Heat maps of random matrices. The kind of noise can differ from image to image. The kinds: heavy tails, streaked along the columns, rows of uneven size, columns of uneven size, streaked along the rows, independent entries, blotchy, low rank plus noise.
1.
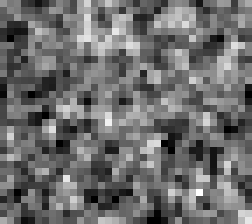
blotchy
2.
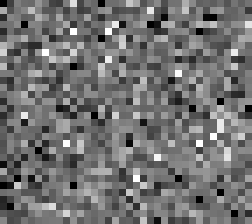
heavy tails
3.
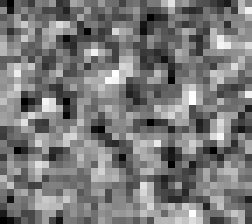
blotchy
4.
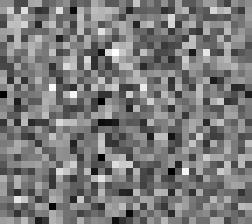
low rank plus noise
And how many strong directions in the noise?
five to eight
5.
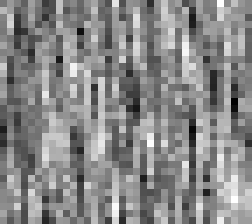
streaked along the columns
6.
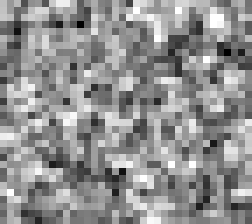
blotchy
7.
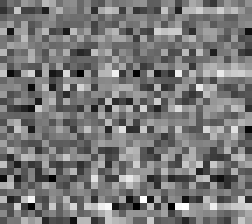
rows of uneven size
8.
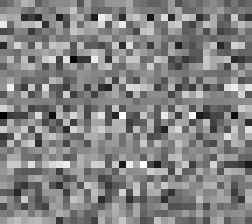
rows of uneven size
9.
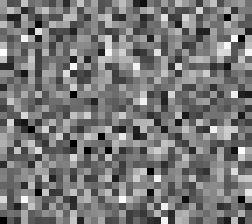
low rank plus noise
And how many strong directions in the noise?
five to eight
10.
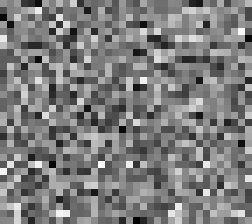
low rank plus noise
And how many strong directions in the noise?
five to eight
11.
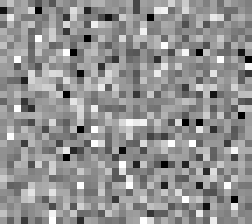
heavy tails
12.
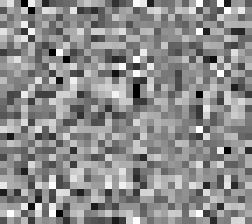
low rank plus noise
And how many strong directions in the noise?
three or four
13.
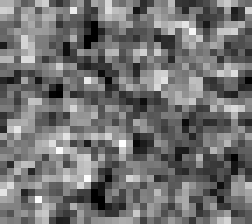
blotchy
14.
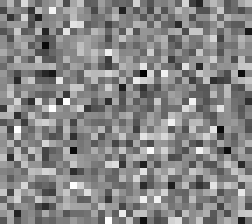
low rank plus noise
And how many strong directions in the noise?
three or four
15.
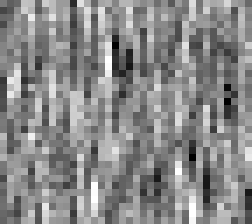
streaked along the columns
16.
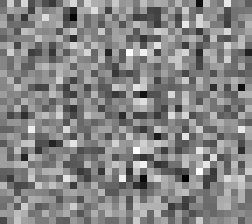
low rank plus noise
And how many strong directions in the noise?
three or four
